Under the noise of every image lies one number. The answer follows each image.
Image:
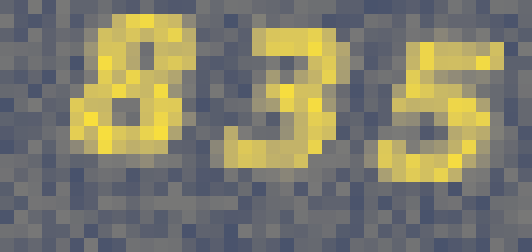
835
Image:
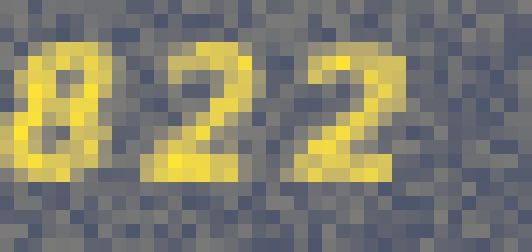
822
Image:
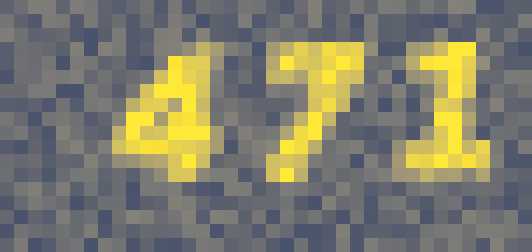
471
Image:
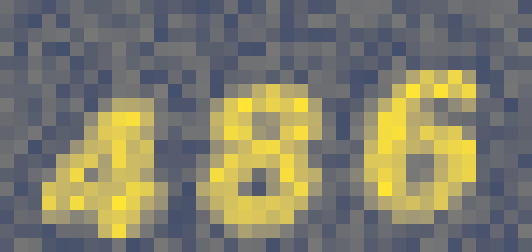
486
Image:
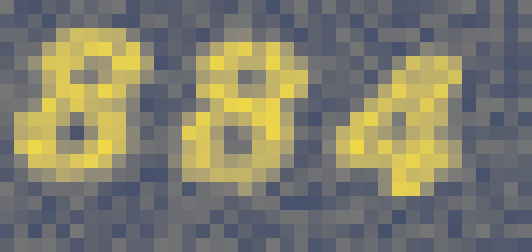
884
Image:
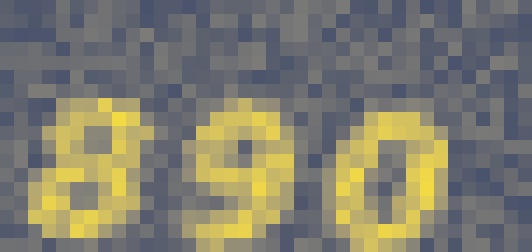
890
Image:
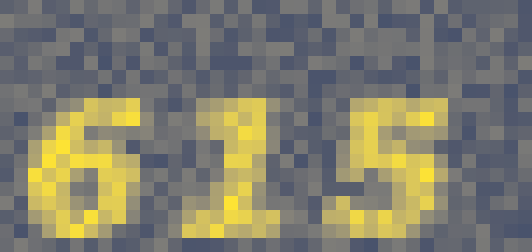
615
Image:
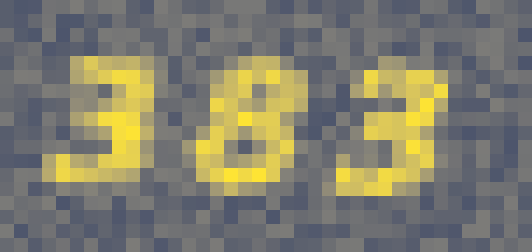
383
